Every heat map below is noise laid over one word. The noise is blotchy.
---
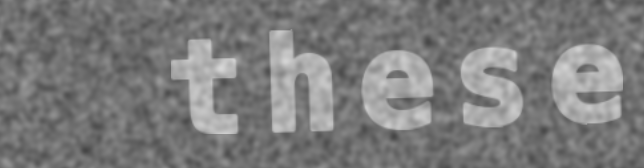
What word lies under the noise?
these
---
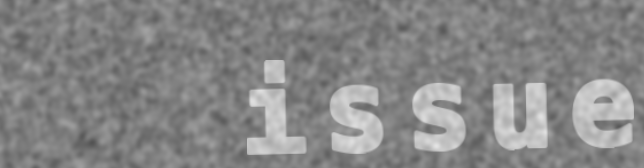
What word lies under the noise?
issue
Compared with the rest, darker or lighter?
lighter
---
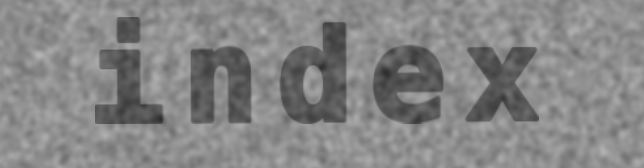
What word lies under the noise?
index
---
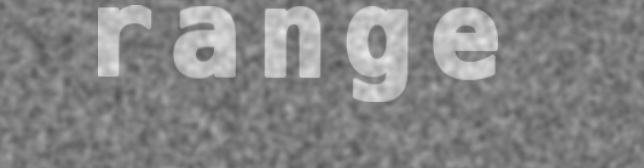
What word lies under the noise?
range
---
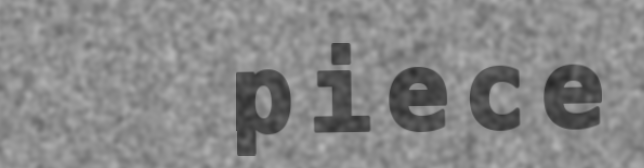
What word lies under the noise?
piece
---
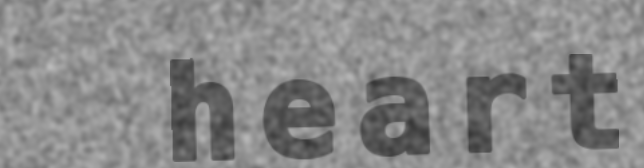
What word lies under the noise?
heart
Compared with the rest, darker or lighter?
darker
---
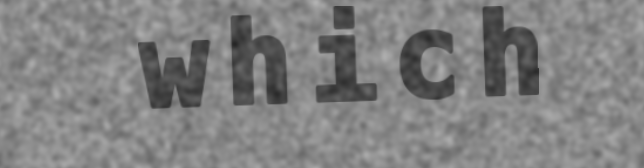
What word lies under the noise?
which
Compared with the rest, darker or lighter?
darker
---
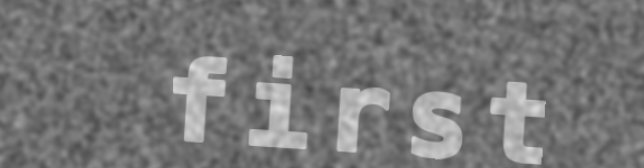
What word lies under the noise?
first
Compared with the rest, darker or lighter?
lighter
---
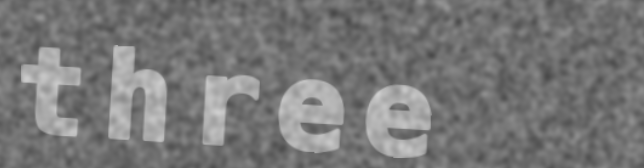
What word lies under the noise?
three
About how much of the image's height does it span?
two thirds
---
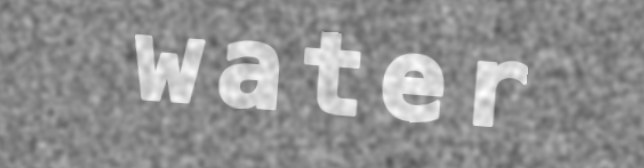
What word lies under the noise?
water
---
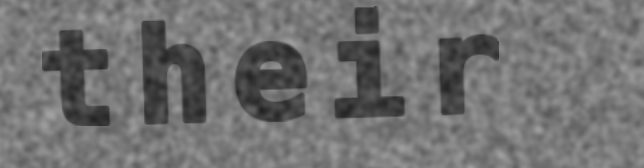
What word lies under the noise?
their
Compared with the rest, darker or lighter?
darker
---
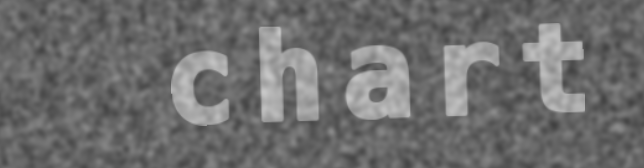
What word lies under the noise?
chart
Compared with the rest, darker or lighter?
lighter
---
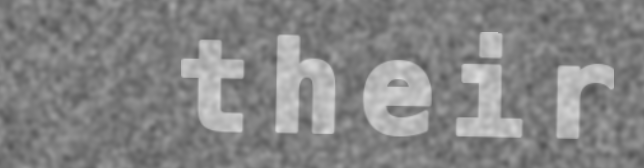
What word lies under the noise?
their
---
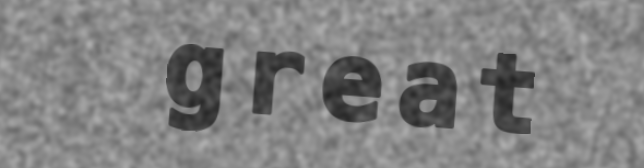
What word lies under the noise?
great
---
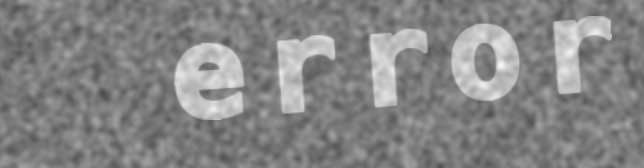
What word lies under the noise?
error
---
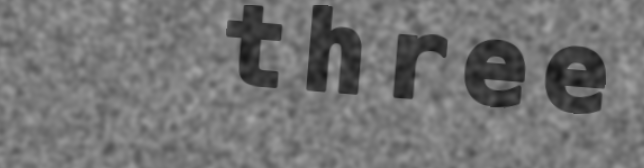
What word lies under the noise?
three
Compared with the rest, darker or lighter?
darker
